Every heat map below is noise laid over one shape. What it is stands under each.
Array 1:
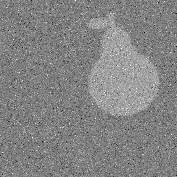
pear
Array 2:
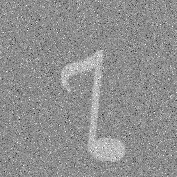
musical note
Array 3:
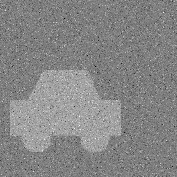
car
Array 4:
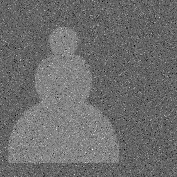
chess pawn
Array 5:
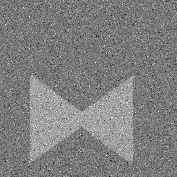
bow tie
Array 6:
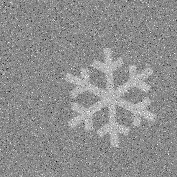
snowflake
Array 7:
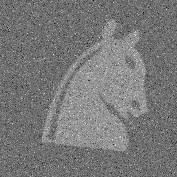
chess knight
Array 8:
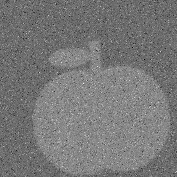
apple
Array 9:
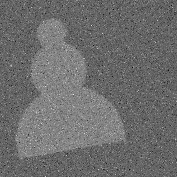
chess pawn
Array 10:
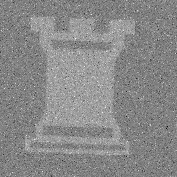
chess rook
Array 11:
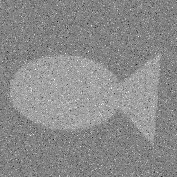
fish
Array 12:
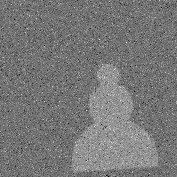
chess pawn
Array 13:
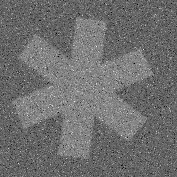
asterisk
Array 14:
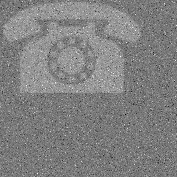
telephone
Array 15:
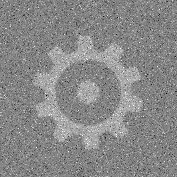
gear
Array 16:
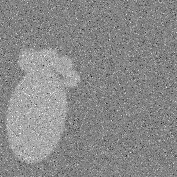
footprint
